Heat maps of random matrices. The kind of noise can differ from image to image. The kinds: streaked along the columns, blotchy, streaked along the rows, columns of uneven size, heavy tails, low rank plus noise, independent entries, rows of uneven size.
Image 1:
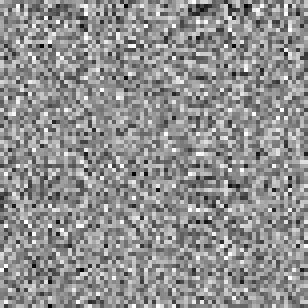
low rank plus noise
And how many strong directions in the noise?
two
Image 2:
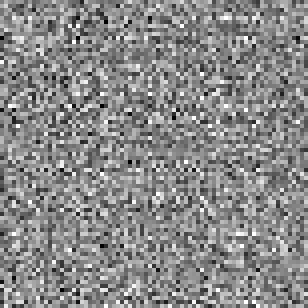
low rank plus noise
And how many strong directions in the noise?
three or four
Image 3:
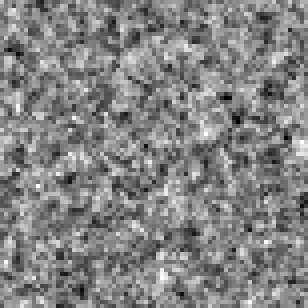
blotchy
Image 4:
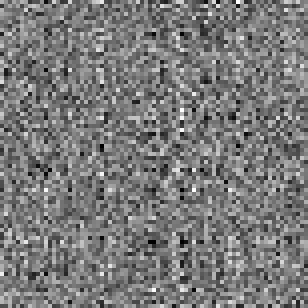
low rank plus noise
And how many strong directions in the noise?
two
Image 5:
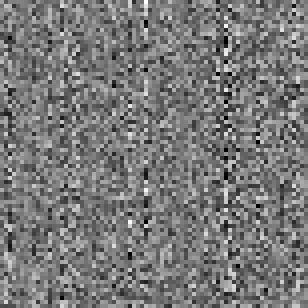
columns of uneven size
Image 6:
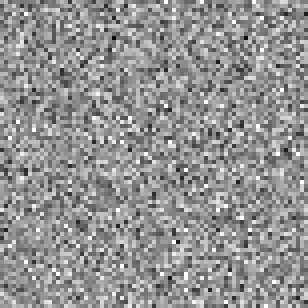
independent entries
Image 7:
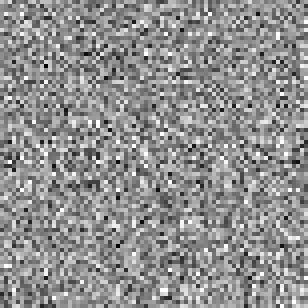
low rank plus noise
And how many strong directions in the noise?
three or four
